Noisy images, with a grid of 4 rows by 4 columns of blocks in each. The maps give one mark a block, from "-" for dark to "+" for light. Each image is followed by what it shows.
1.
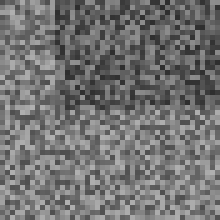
+---
+---
++++
++++
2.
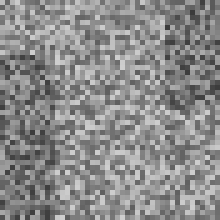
+++-
-++-
-+++
-+++
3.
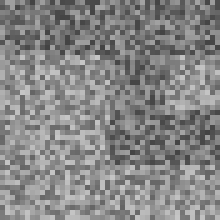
----
++-+
++--
++++
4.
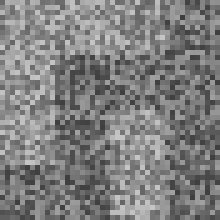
+++-
+---
+-+-
--+-
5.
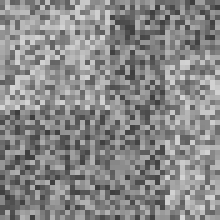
++--
++-+
---+
---+
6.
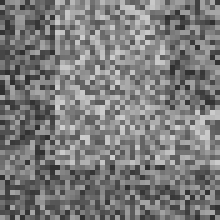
-++-
-++-
-+++
----
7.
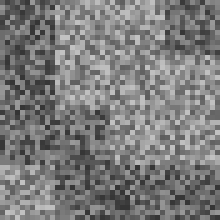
-++-
-+++
--++
+---
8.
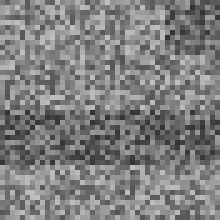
+++-
++++
----
++++
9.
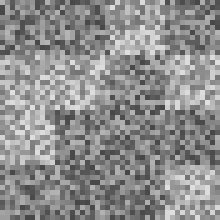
--+-
++-+
+---
---+
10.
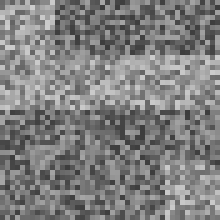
+---
++++
----
---+
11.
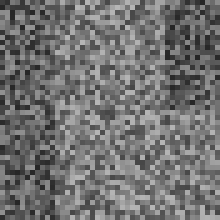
-++-
-++-
-+++
-+++
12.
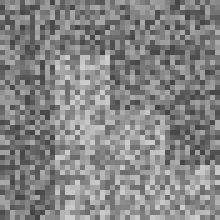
----
-+--
-++-
-+++
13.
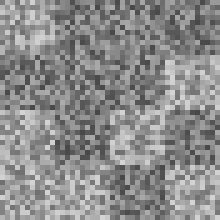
+---
---+
+-+-
++-+
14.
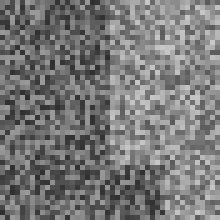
--++
--++
--++
---+
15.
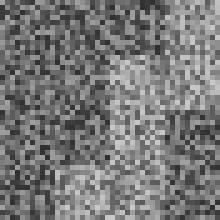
---+
--++
--+-
-++-
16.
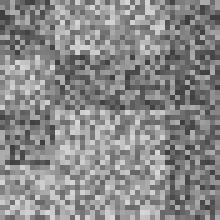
-++-
+---
-++-
+++-
